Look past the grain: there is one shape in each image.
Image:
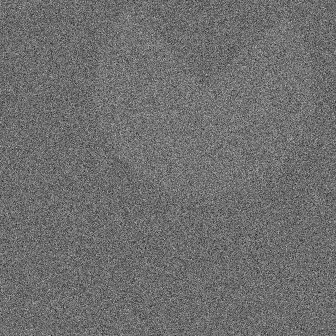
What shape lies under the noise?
disc with a wedge cut out
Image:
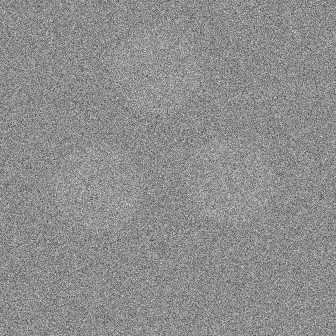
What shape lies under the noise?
three dots
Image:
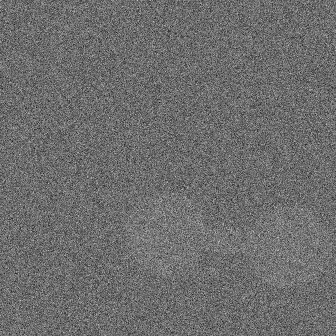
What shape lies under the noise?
dumbbell
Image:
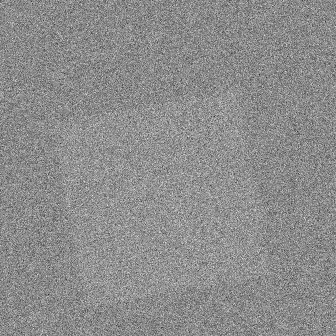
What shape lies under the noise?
square
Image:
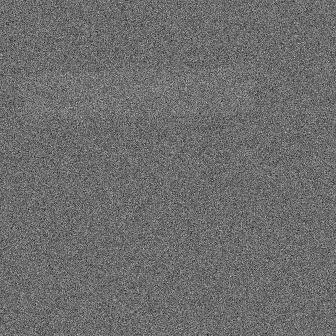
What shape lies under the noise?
bar
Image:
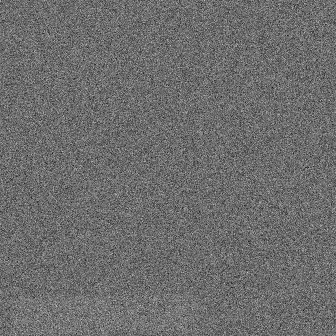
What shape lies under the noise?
bar
